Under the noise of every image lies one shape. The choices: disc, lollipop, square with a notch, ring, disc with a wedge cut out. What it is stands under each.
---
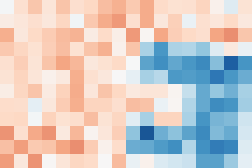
square with a notch
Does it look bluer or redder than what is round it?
bluer
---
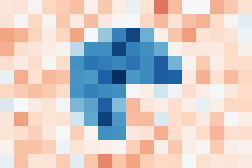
disc with a wedge cut out
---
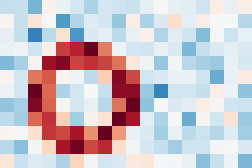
ring
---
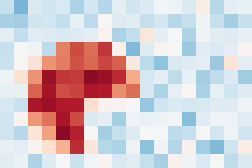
disc with a wedge cut out
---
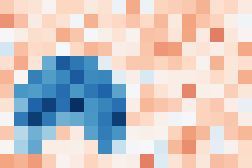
disc with a wedge cut out
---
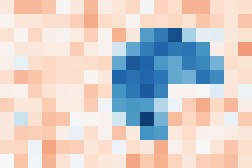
disc with a wedge cut out
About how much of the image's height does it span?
two thirds
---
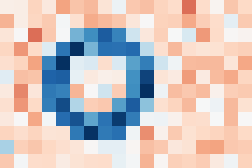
ring
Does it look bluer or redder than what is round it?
bluer
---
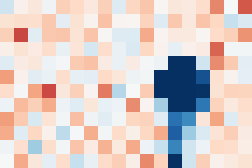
lollipop
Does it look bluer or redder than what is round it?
bluer
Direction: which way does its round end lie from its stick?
up
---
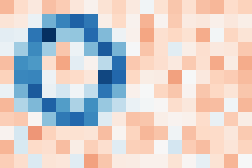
ring
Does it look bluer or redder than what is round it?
bluer
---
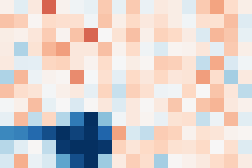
lollipop
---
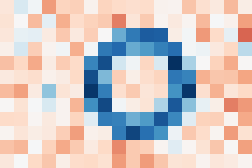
ring
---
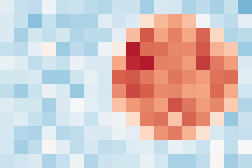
disc
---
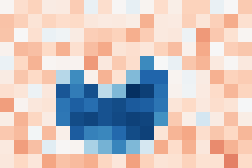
disc with a wedge cut out
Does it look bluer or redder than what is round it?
bluer
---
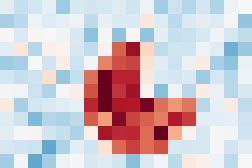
disc with a wedge cut out
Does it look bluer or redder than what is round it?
redder
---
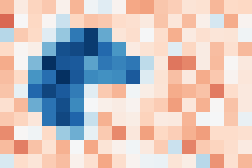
disc with a wedge cut out
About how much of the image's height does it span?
two thirds
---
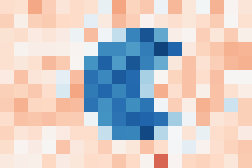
disc with a wedge cut out
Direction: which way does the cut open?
right
